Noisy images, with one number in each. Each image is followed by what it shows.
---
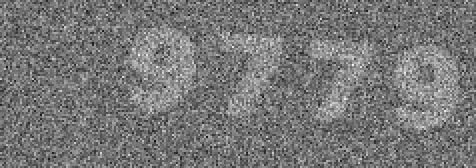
9779
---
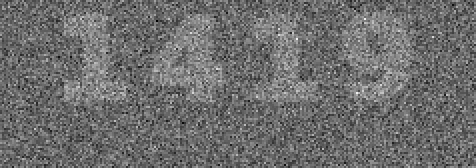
1419
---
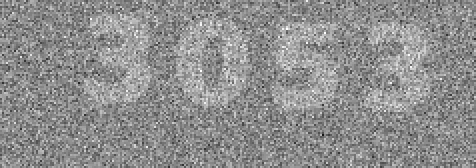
3053
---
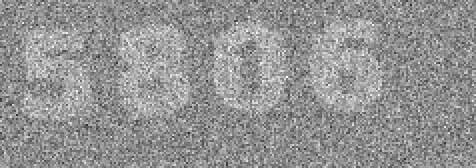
5806
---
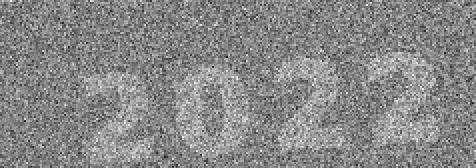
2022
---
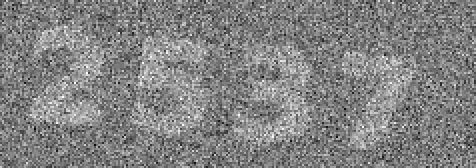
2537
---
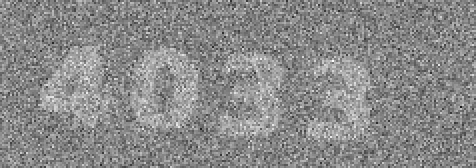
4033
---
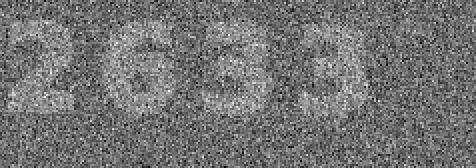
2633
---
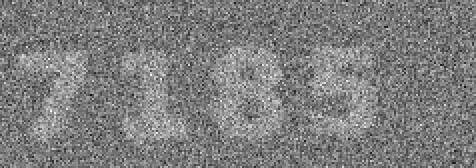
7185
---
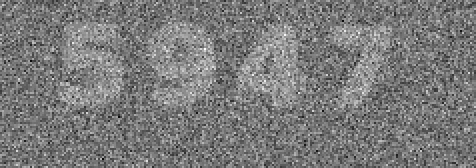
5947
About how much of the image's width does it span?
two thirds
